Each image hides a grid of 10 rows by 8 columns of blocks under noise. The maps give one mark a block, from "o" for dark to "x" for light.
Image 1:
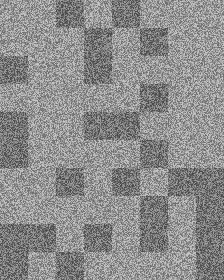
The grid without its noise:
x x o x o x x x
x x x o x o x x
o x x o x x x x
x x x x x o x x
o x x o o x x x
o x x x x o x x
x x o x o x o o
x x x x x o x o
o o x o x o x o
o x o x x x x o
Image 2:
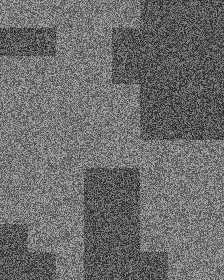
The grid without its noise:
x x x x x o o o
o o x x o o o o
x x x x o o o o
x x x x x o o o
x x x x x o o o
x x x x x x x x
x x x o o x x x
x x x o o x x x
o x x o o x x x
o o x o o o x x
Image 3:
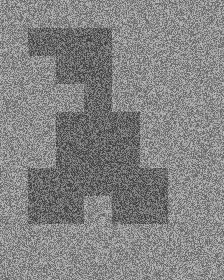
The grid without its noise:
x x x x x x x x
x o o o x x x x
x x o o x x x x
x x x o x x x x
x x o o o x x x
x x o o o x x x
x o o o o o x x
x o o x o o x x
x x x x x x x x
x x x x x x x x
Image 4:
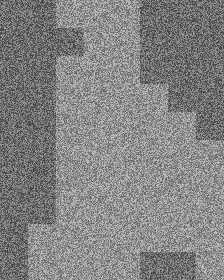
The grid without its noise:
o o x x x o o o
o o o x x o o o
o o x x x o o o
o o x x x x o o
o o x x x x x o
o o x x x x x x
o o x x x x x x
o o x x x x x x
o x x x x x x x
o x x x x o o x
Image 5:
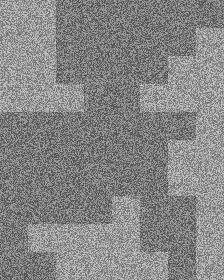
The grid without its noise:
x x o o o o o o
x x o o o o o x
x x o o o o x x
x x x o o x x x
o o o o o o o x
o o o o o o x x
o o o o o o x x
o o o o x o o x
o x x x x o o x
o o x x x x o x
